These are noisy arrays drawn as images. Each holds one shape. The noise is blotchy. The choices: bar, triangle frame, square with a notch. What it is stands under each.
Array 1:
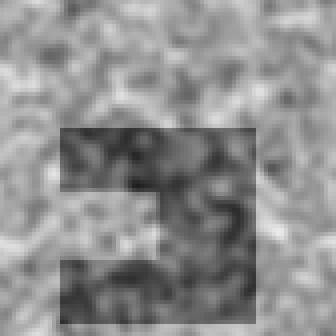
square with a notch
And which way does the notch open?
left
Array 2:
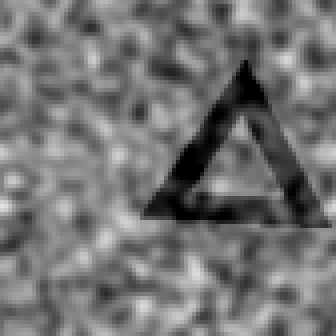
triangle frame
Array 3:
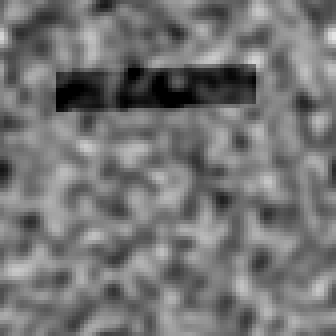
bar
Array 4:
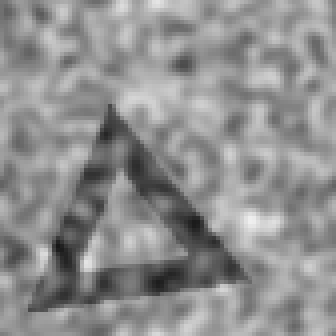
triangle frame
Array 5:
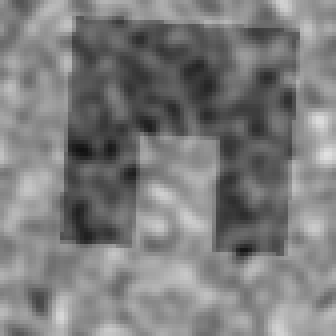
square with a notch
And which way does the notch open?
down
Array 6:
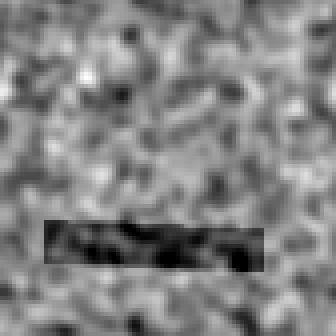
bar
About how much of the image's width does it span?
two thirds
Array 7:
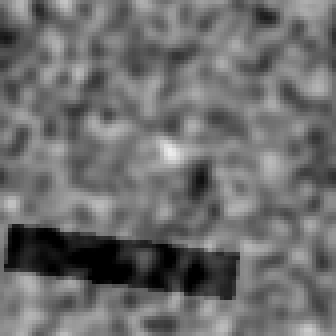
bar
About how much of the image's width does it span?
two thirds
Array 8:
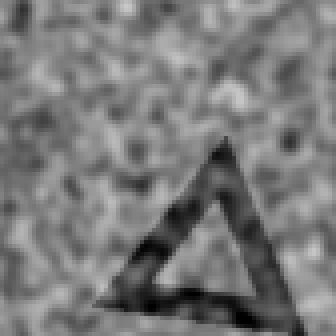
triangle frame
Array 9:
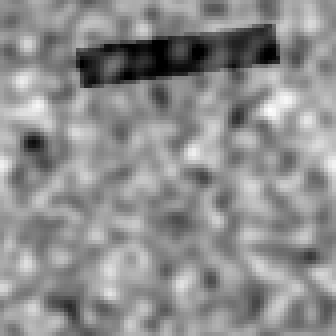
bar
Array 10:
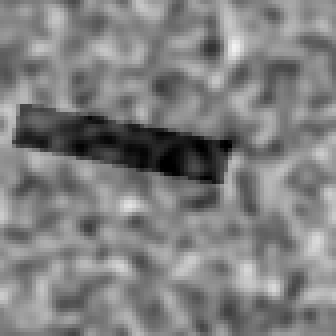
bar
